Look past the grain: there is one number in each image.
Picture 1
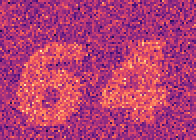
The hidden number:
64
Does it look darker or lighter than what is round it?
lighter
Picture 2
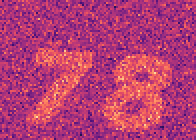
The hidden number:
78
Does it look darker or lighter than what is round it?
lighter
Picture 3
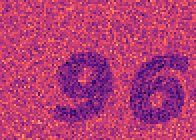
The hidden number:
96
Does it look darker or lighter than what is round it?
darker
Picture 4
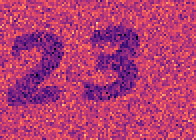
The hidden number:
23
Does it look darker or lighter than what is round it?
darker
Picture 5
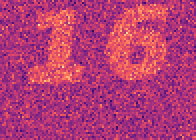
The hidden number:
16
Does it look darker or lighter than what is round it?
lighter
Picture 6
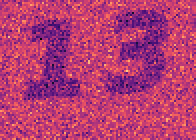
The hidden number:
13
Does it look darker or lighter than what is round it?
darker
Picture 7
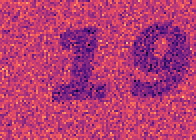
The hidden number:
19
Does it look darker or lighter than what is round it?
darker
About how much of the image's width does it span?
two thirds
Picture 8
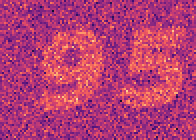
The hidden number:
95
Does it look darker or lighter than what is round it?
lighter
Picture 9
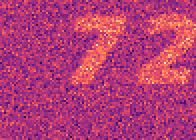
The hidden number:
72
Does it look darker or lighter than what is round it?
lighter
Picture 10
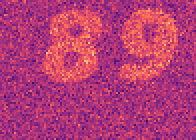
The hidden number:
89
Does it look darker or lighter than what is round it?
lighter
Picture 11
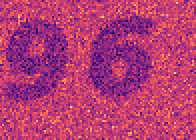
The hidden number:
96
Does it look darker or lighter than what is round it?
darker
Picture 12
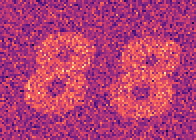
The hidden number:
88
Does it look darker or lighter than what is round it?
lighter
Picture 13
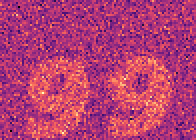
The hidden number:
99
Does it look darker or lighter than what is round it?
lighter
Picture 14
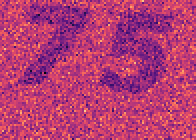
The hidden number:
75
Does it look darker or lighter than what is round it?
darker
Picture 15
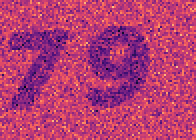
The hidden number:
79
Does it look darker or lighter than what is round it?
darker
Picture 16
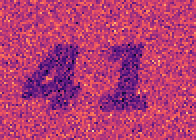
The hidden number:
41
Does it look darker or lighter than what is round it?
darker
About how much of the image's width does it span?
two thirds
